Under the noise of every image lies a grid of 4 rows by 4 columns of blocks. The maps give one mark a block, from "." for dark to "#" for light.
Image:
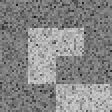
. . . .
. # # .
. # . .
. . # #
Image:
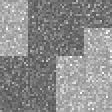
# . . .
# . . #
. . # #
. . # #
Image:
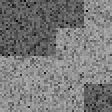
. . . #
. . # #
# # # #
# # # .
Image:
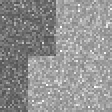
. . # #
. . # #
. # # #
. # # #
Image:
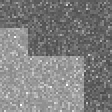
. . . .
# . . .
# # # .
# # # .
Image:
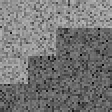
# # # #
# # . .
# . . .
. . . .
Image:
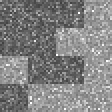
. . . #
. . # #
# . . #
. # # #
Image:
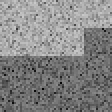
# # # #
# # # .
. . . .
. . . .
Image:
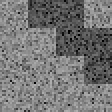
# . . #
# # . .
# # # .
# # # #
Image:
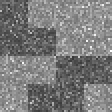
. # # #
. . # #
# # . .
# . . #
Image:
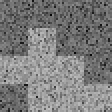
. . . .
. # . .
# # # .
. # # #
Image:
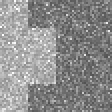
# . . .
# # . .
# # . .
# . . .
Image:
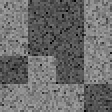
# . . #
# . . #
. # . #
# # # .
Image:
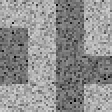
# # . #
. # . #
. # . .
# # . #
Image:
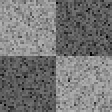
# # . .
# # . .
. . # #
. . # #
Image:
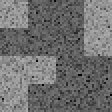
# . . #
. . . #
# # . .
# . . .
